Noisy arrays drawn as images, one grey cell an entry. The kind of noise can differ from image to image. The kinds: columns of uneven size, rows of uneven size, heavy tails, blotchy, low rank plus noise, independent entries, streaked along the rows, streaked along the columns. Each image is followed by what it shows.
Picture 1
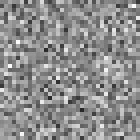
independent entries
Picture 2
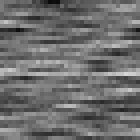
streaked along the rows
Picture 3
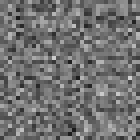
low rank plus noise
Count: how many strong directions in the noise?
three or four
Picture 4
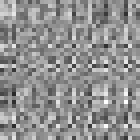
low rank plus noise
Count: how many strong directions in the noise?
one
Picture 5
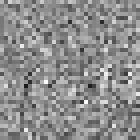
low rank plus noise
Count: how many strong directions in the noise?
five to eight
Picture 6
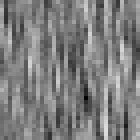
streaked along the columns
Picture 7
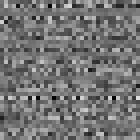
rows of uneven size
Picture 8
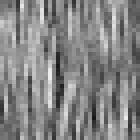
streaked along the columns
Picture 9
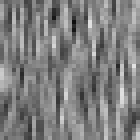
streaked along the columns
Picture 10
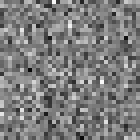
low rank plus noise
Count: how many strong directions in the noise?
five to eight
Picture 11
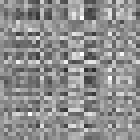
low rank plus noise
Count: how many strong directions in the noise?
one
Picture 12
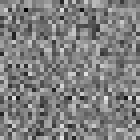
low rank plus noise
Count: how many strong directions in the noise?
five to eight
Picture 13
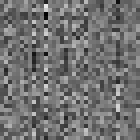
columns of uneven size
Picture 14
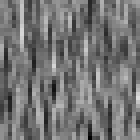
streaked along the columns
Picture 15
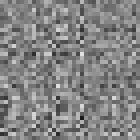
low rank plus noise
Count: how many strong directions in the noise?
two
